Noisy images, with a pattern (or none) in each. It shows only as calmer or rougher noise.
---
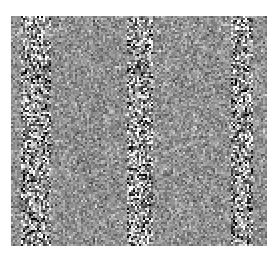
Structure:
bands of columns
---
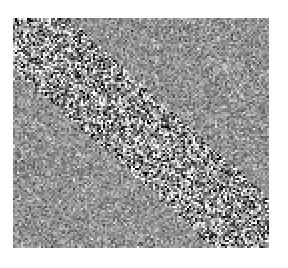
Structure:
a diagonal band
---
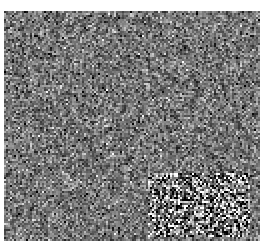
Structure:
one block
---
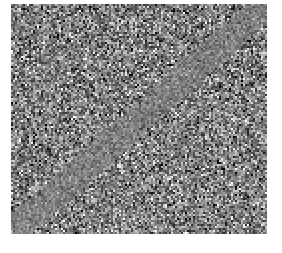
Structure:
a diagonal band
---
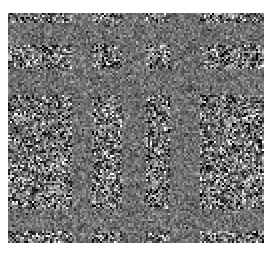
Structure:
bands of rows crossing bands of columns
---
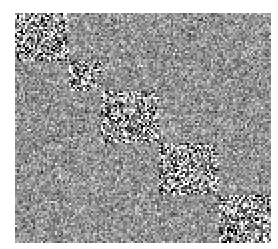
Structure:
blocks along the diagonal
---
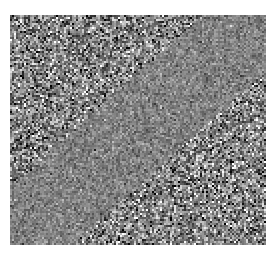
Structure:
a diagonal band
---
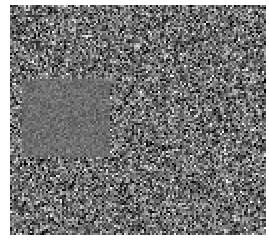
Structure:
one block
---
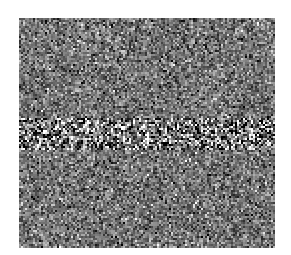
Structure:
one band of rows
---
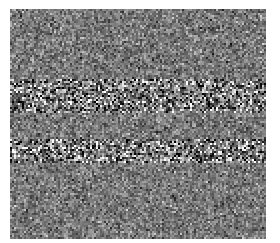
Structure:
bands of rows
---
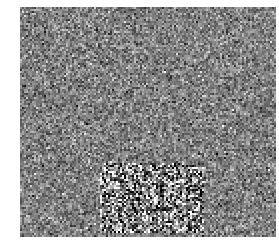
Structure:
one block
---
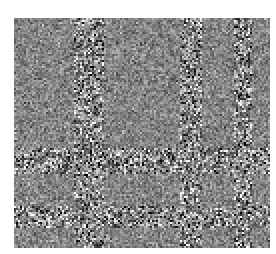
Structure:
bands of rows crossing bands of columns
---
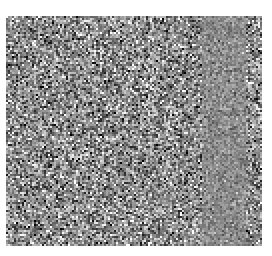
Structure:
one band of columns
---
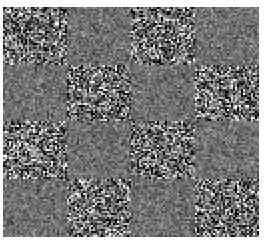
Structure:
a checkerboard
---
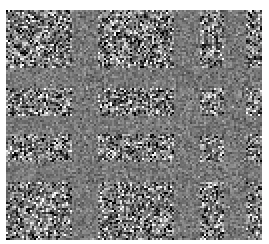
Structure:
bands of rows crossing bands of columns
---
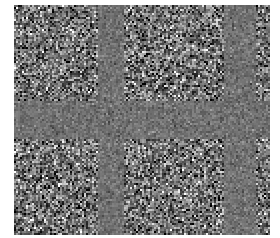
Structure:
bands of rows crossing bands of columns
